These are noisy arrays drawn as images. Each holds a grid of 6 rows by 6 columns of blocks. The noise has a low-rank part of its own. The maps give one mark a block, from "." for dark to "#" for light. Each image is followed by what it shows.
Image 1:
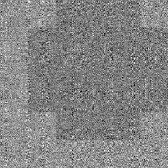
# # . . . #
# . . . . .
# . . . . .
# . . . . .
# # . . . #
# # # # # #
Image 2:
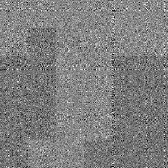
# # # # # #
# . # # # #
. . # # . .
. . # # . .
. . # # . .
. # # . . .
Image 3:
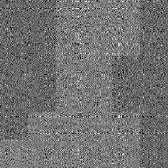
. . # # # .
. . # # # .
. . # # . .
. . # # . .
. # # # # .
# # # # # .
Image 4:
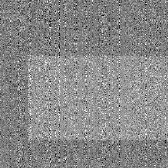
. . . . . .
. . . . . .
. # # # # #
. # # # # #
. # # # # #
. . . . . .
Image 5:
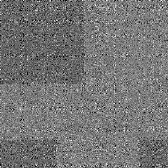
. . . # # #
. . . # # #
. . . # # #
# # # # # #
# # # # # #
. . # # # .
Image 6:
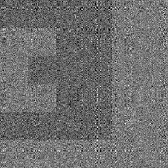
. . . . # #
# # . . # #
# . . . # #
# # . . # #
. . . . # #
# # # # # #
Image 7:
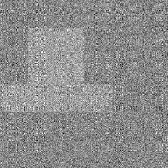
. . . . . .
. # # . . .
. # # . . .
# # # # . .
. . . . . .
. . . . . .
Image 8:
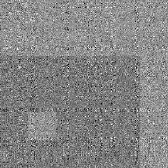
# # # # # #
# # # # # #
. . . . . #
. . . . . #
. # . . . #
. . . . . #
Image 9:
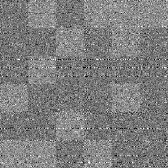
. # . # # #
. . # . # .
. # . . . .
# . . . # .
. . # . . .
# # . # . .
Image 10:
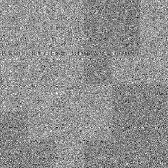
# # # . . #
# # # . . #
# # # . # #
# # # # . .
. # # # . .
. . # . . .
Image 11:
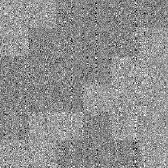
# # . . . .
# . . . . #
. . . . # #
. . . # # #
. # # . # #
# # . . . #
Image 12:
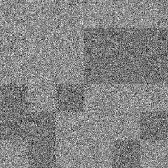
# # # # # #
# # # . . .
# # # . . .
. # . # # #
. . # # # .
# . # # . #
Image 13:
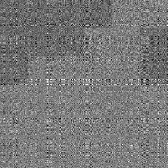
. . . . # #
. . . # # .
. # # # # .
# # # # # #
# # # # # #
# # # # # #
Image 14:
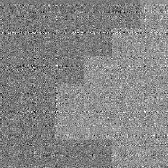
. . . . . #
. . . . # #
. . . # # #
. . # # # #
. . # # # #
. . . . # #
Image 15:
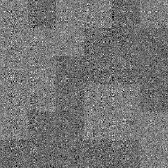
# . # # . #
# # # . . .
# # . . . .
# # . # # .
# . . # # #
. . . . . #
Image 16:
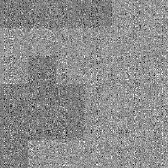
. . . . # #
# # # # # #
# . # # # #
. . . # # #
. . . # # #
. # # # # #
